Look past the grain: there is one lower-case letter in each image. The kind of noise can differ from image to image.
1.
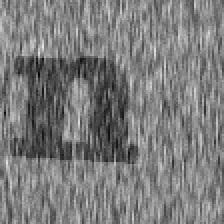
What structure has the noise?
streaked along the columns
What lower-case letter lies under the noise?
n
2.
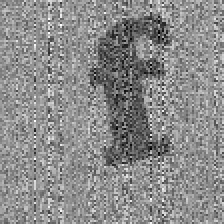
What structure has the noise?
columns of uneven size
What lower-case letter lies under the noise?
f
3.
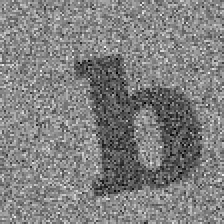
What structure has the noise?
independent entries
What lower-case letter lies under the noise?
b
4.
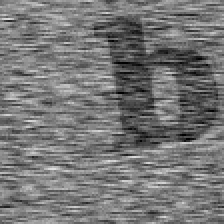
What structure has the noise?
streaked along the rows
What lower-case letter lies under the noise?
b
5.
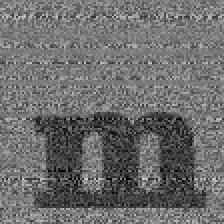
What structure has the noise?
rows of uneven size
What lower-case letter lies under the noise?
m
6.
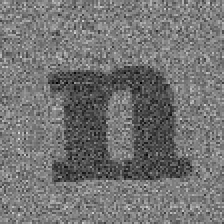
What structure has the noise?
low rank plus noise
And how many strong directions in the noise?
five to eight
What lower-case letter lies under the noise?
n
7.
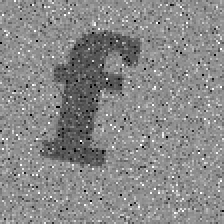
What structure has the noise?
heavy tails
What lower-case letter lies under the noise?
f
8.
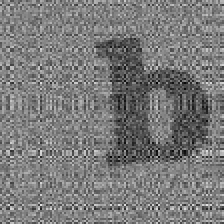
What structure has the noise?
low rank plus noise
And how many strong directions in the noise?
one
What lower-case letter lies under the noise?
b
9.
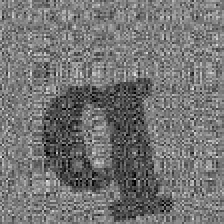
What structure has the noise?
low rank plus noise
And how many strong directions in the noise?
two
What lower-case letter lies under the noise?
q
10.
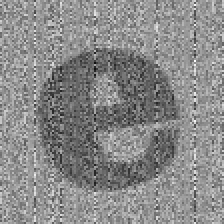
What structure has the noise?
columns of uneven size
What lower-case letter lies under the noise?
e
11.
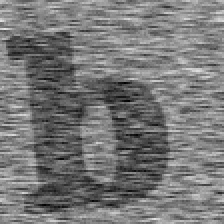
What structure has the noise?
streaked along the rows
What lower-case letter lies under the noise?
b
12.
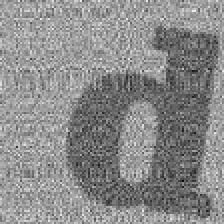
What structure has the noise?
low rank plus noise
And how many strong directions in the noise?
three or four
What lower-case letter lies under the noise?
d
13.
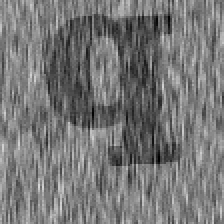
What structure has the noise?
streaked along the columns
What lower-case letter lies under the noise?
q
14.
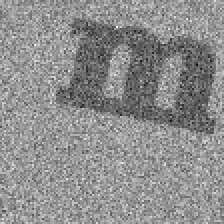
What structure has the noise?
independent entries
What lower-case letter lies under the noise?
m
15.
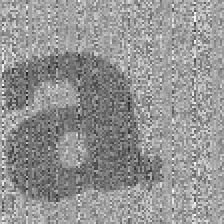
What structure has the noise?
columns of uneven size
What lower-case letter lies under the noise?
a
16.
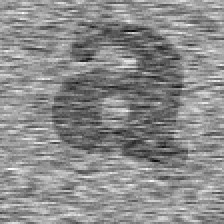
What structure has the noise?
streaked along the rows
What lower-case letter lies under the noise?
a
